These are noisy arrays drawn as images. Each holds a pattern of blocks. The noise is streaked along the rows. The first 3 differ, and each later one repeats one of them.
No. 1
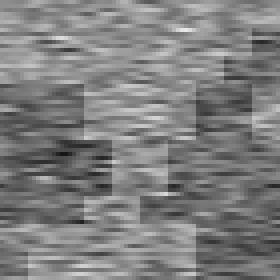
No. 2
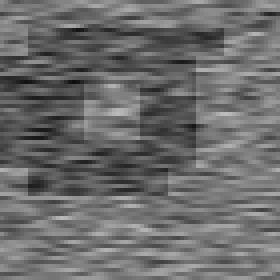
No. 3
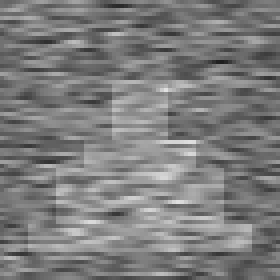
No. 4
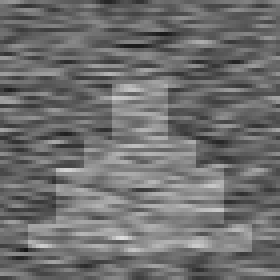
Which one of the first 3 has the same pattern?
3
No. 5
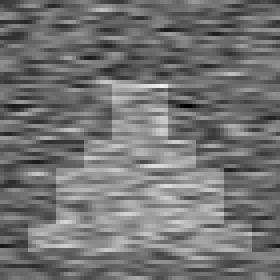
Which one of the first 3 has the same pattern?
3
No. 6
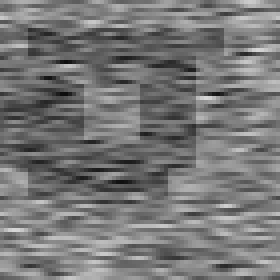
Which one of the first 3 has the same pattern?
2
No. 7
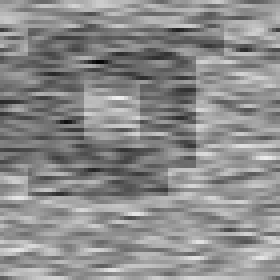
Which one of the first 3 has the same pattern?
2
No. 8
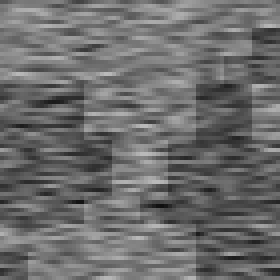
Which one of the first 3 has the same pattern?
1
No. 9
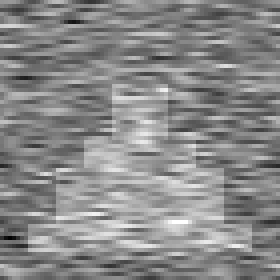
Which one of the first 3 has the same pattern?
3
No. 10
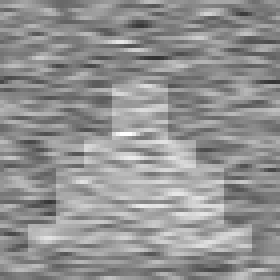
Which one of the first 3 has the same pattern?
3
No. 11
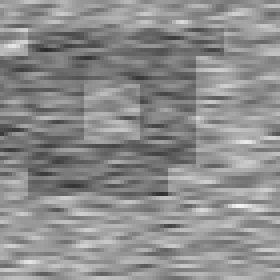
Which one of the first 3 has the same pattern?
2
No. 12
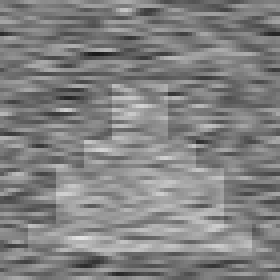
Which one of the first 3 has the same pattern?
3
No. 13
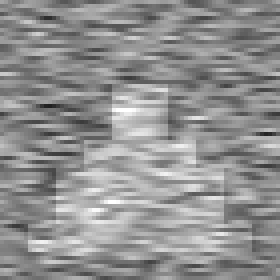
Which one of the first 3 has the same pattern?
3
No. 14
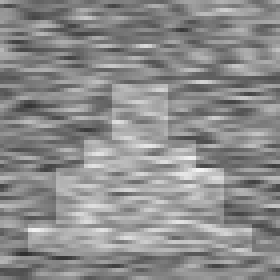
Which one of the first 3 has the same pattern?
3
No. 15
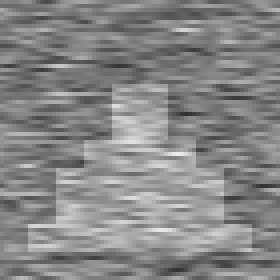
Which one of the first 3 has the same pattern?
3
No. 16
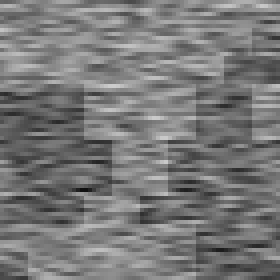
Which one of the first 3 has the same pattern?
1
